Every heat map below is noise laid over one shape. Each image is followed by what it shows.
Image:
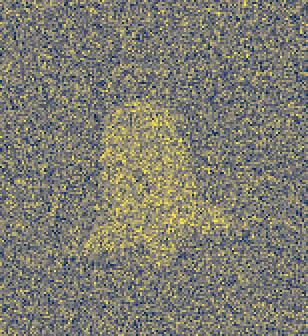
light bell
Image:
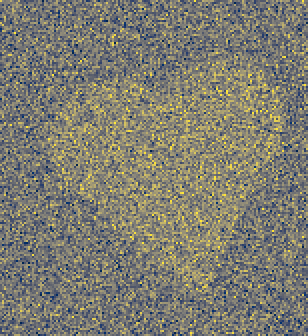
light heart
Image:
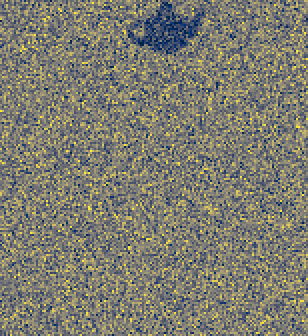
dark teapot, top middle
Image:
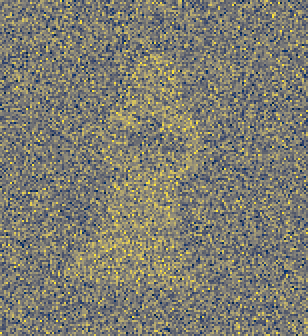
light chess bishop
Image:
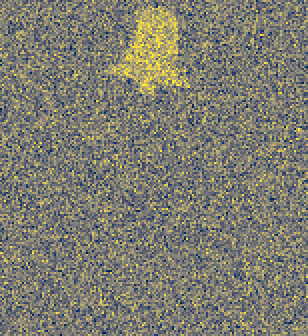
light bell, top middle
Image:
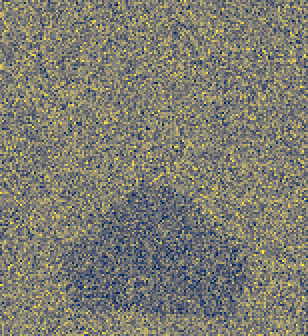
dark cloud
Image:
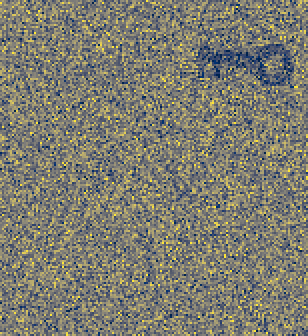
dark key, top right
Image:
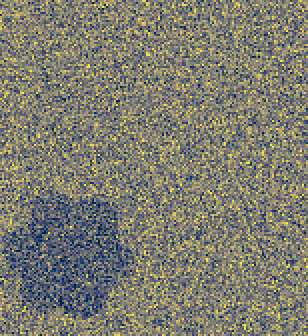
dark flower, bottom left
